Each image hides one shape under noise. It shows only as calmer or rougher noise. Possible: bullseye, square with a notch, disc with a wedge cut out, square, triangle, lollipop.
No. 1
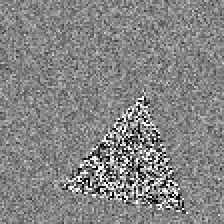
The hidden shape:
triangle
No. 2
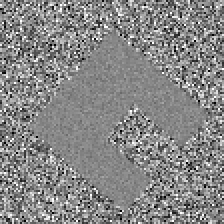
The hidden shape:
square with a notch
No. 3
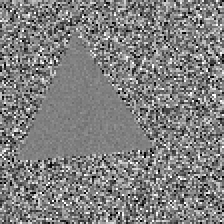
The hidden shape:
triangle
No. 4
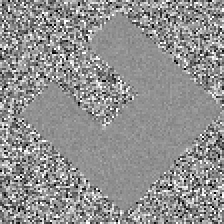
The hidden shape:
square with a notch
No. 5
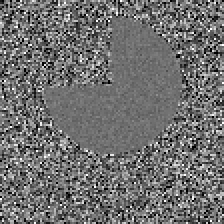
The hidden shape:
disc with a wedge cut out
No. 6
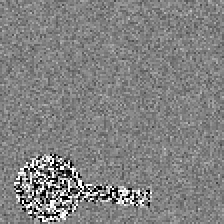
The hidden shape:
lollipop
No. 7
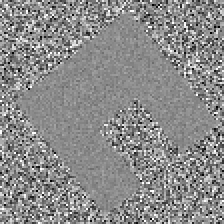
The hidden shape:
square with a notch
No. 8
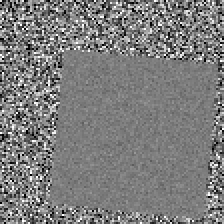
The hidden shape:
square
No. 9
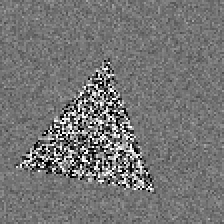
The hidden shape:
triangle
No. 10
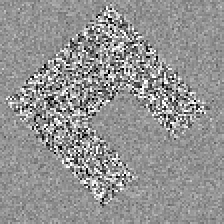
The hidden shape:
square with a notch
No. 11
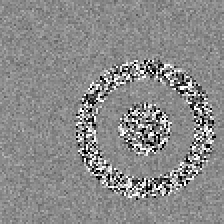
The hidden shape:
bullseye
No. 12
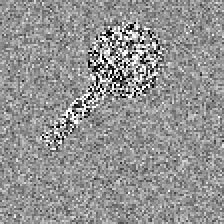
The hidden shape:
lollipop
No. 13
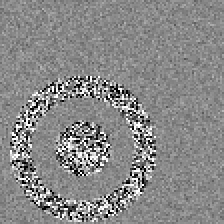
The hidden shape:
bullseye
